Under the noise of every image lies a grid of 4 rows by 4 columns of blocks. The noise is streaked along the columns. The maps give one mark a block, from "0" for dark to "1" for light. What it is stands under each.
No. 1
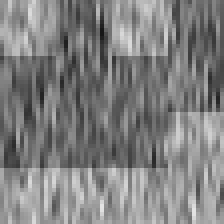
1 0 1 0
0 0 0 0
0 0 0 1
1 1 1 1
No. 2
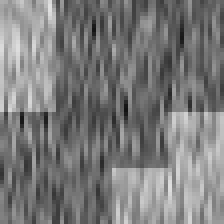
1 0 0 0
1 0 0 0
0 0 0 1
0 0 1 1
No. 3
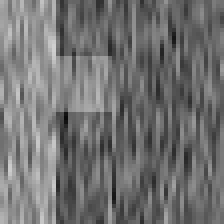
1 0 0 0
1 1 0 0
1 0 0 0
1 0 0 0
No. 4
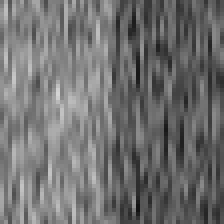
1 1 0 0
1 1 0 0
1 1 0 0
1 1 0 0
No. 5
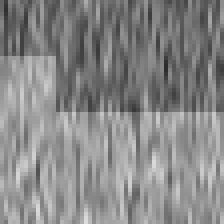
0 0 0 0
1 0 0 0
1 1 1 1
1 1 1 1
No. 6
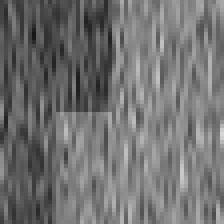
0 0 1 1
0 0 1 1
0 1 1 1
0 1 1 1
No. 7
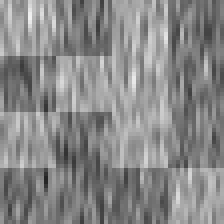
1 0 1 0
0 1 1 0
1 0 1 0
0 0 0 1
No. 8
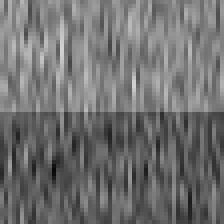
1 1 1 1
1 1 1 1
0 0 0 0
0 0 0 0
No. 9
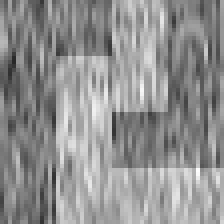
0 0 1 0
0 1 1 0
0 1 0 0
0 1 1 1
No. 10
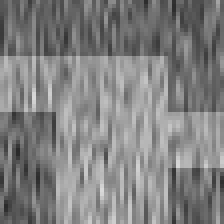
0 0 0 0
1 1 1 0
0 1 1 1
0 1 1 0
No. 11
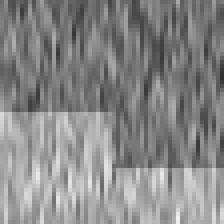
0 0 0 0
0 0 0 0
1 1 0 0
1 1 1 1
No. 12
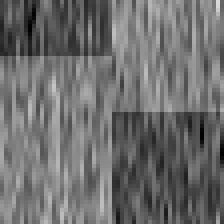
0 0 1 1
1 1 1 1
1 1 0 0
1 1 0 0
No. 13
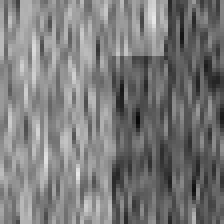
1 1 1 0
1 1 0 0
1 1 0 0
1 1 0 0
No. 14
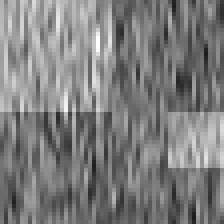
1 1 0 0
1 1 0 0
0 0 0 1
0 0 0 0
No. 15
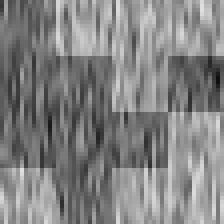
0 1 1 1
0 0 1 0
0 0 0 1
1 0 1 1
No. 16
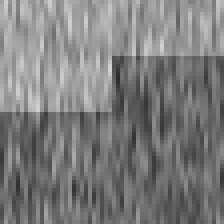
1 1 1 1
1 1 0 0
0 0 0 0
0 0 0 0
